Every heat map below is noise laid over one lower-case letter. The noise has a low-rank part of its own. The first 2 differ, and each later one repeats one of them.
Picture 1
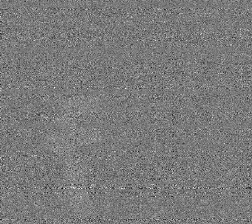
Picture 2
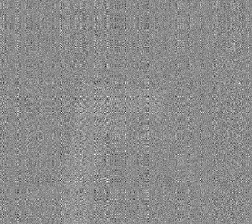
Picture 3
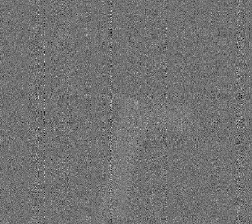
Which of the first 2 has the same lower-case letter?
2
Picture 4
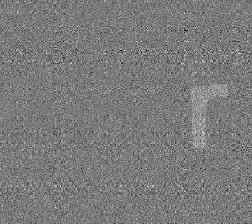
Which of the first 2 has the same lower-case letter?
2
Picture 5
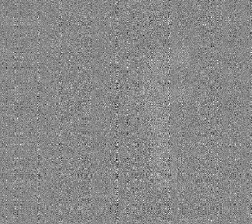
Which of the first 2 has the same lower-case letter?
1
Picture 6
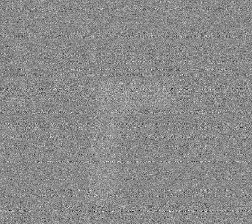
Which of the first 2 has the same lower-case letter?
2
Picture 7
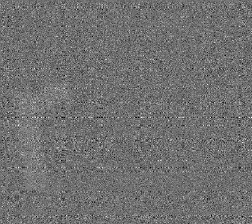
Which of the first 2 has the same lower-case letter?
2
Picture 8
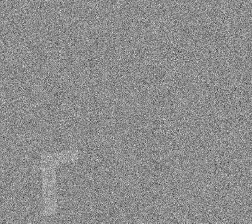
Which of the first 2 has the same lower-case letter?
2
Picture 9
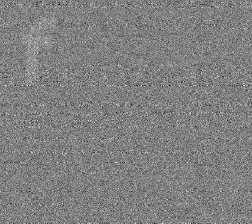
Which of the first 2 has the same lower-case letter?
1
